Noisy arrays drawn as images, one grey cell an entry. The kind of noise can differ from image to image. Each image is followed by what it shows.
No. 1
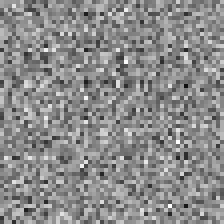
low rank plus noise
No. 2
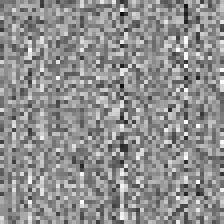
columns of uneven size
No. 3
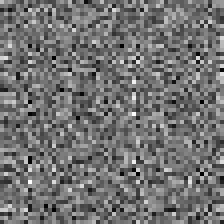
low rank plus noise
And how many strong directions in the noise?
one
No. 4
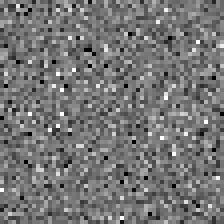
heavy tails
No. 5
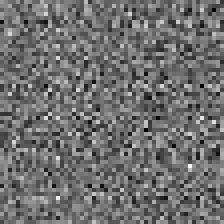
low rank plus noise
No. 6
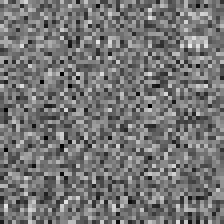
low rank plus noise
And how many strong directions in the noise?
three or four
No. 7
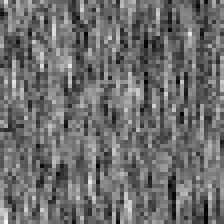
streaked along the columns
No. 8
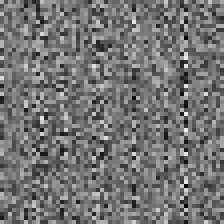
columns of uneven size
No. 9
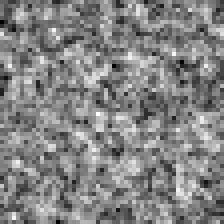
blotchy
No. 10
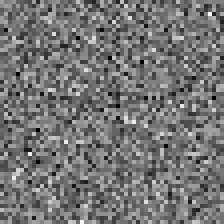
independent entries
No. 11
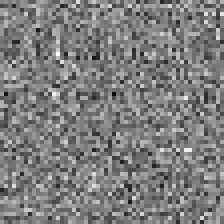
low rank plus noise
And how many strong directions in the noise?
one
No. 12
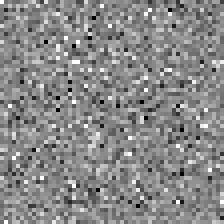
heavy tails
